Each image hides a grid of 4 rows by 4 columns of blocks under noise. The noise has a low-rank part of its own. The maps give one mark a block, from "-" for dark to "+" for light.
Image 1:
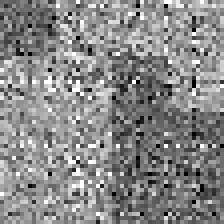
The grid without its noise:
- + + +
+ + - +
+ + - -
+ + - -
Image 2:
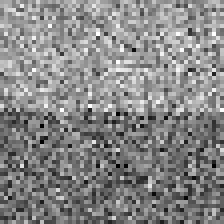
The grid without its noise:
+ + + +
+ + + +
- - - -
- - - -
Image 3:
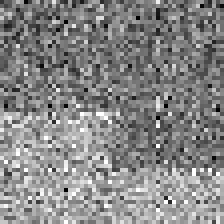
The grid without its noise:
- - - -
- - - -
+ + - -
+ + + +
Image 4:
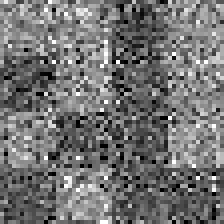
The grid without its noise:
+ + - +
- + - +
+ - - +
- + - -
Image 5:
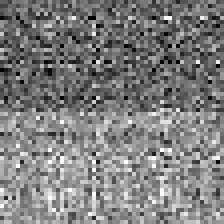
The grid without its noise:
- - - -
- - - -
+ + + +
+ + + +
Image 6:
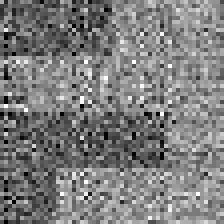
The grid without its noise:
- - + +
+ + + +
- - - +
- + + +
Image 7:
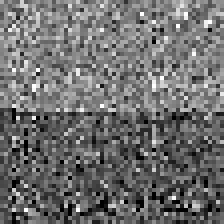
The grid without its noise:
+ + + +
+ + + +
- - - -
- - - -
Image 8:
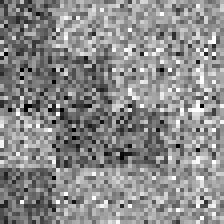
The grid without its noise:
- + + +
- - + +
+ - - +
- + + +
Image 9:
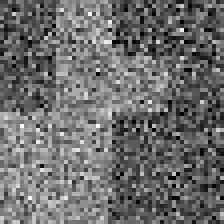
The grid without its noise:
- + - -
- + + -
+ + - -
+ + - -
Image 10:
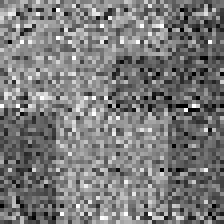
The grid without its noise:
+ + + -
+ + - -
- + + -
- + + -
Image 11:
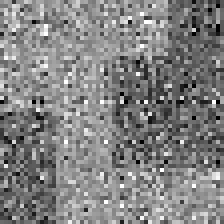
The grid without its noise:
+ + + -
+ + - -
- + - -
- + + +
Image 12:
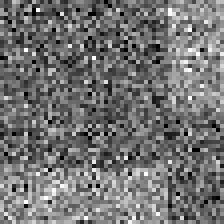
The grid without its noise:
- - - +
- - - +
- - - -
+ + + -
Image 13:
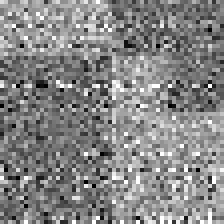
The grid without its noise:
+ + - -
- - + -
- - + +
- - + +
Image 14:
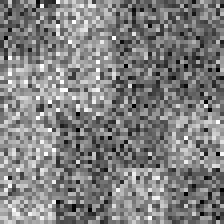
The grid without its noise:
- + - -
+ + - -
+ - - +
+ - + -
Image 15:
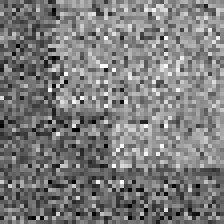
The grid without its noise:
- + + +
- + + +
- - + +
- - - -
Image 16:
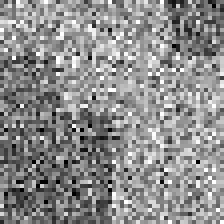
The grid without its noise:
+ + + -
- + + +
- - + +
- - + +
